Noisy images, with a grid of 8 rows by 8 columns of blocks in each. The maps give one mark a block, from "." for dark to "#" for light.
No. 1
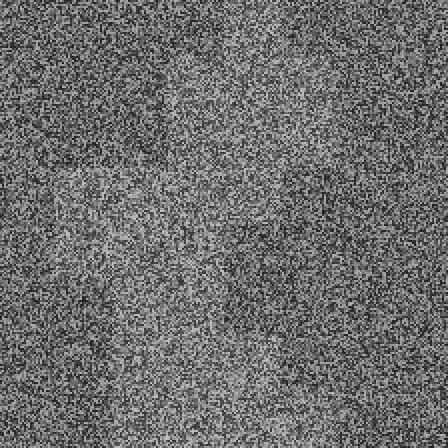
. . . . # . . .
. . . # # # . .
. . . # # # . .
. # # # # . . .
. # # # . . . .
. . # # . . . .
. . # # # . . .
. . # # # # . .
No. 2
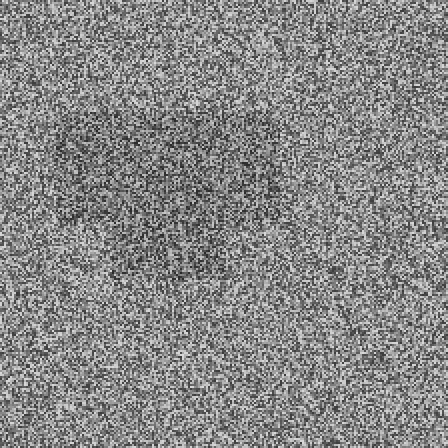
# # # # # # # #
# # # # # # # #
# . . . . # # #
# . . . . # # #
# # . . # # # #
# # # # # # # #
# # # # # # # #
# # # # # # # #
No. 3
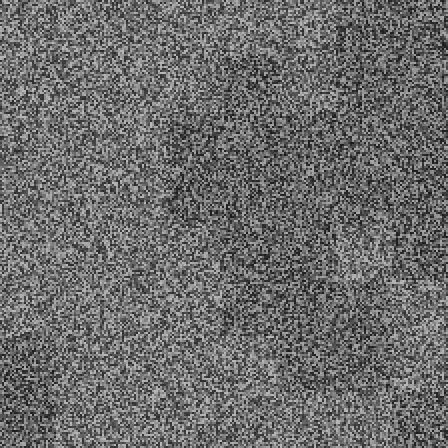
# # # # # # . .
# # # # . # . .
# # # . . . . .
# # # . . . . .
# # # # . . # .
# # # # . . . #
. # # # # . . #
. # # # # # # .
